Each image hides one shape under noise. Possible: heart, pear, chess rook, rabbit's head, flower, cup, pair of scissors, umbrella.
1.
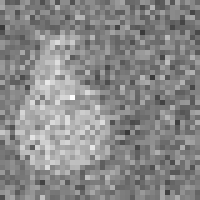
pear
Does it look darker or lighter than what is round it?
lighter
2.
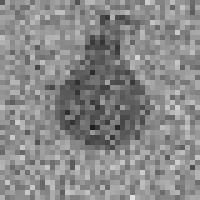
pear
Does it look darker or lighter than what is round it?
darker
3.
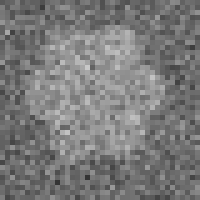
flower
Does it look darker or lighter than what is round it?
lighter
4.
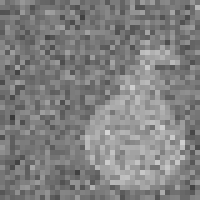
pear
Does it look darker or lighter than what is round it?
lighter
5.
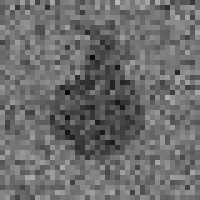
pear
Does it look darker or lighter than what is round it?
darker
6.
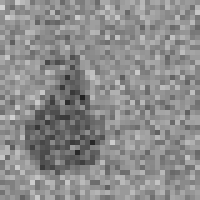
pear
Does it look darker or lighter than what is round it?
darker
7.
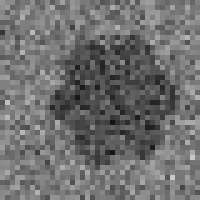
flower
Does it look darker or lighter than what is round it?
darker
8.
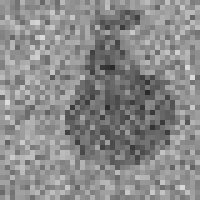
pear
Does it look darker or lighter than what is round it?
darker
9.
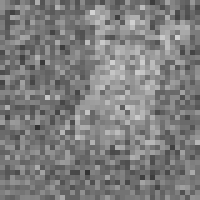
chess rook
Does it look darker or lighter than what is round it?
lighter
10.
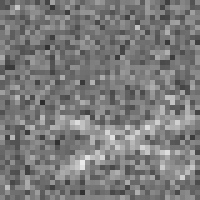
pair of scissors
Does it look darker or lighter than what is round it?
lighter
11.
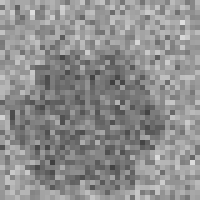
flower
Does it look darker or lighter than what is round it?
darker
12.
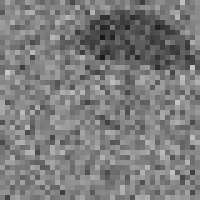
umbrella
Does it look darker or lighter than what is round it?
darker
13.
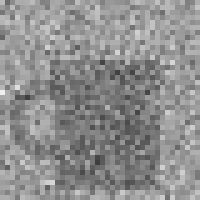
cup
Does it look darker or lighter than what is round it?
darker
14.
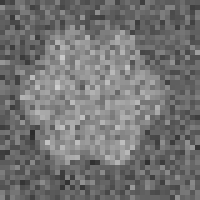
flower
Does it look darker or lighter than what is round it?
lighter
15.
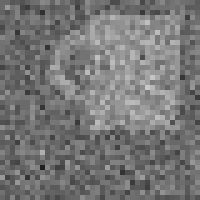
cup
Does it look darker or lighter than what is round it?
lighter
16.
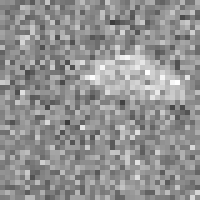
umbrella
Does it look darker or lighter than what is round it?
lighter
